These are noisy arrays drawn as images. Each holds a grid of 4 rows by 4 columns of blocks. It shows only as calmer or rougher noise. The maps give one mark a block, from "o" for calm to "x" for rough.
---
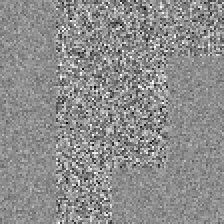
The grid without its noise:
oxxx
oxxo
oxxo
oxoo
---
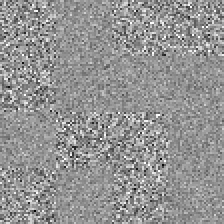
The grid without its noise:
xoxx
xooo
oxxo
xoxo
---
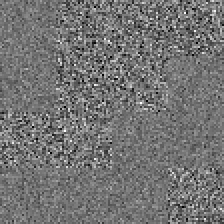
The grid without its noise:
oxxx
oxxo
xxoo
ooox
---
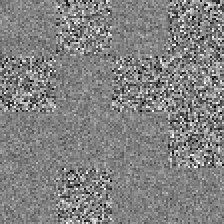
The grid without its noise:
oxox
xoxx
ooox
oxoo
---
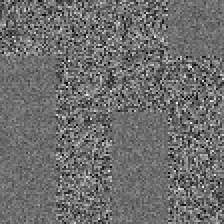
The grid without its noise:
xxxo
oxxx
oxox
oxox
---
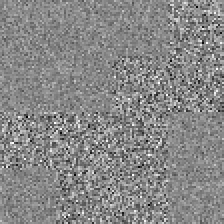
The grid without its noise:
ooox
ooxx
xxxo
oxxo
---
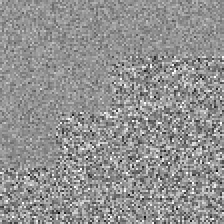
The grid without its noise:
oooo
ooxx
oxxx
xxxx
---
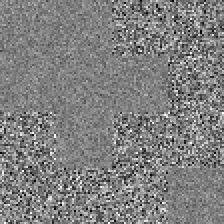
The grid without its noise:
ooxx
ooox
xoxx
xxxo
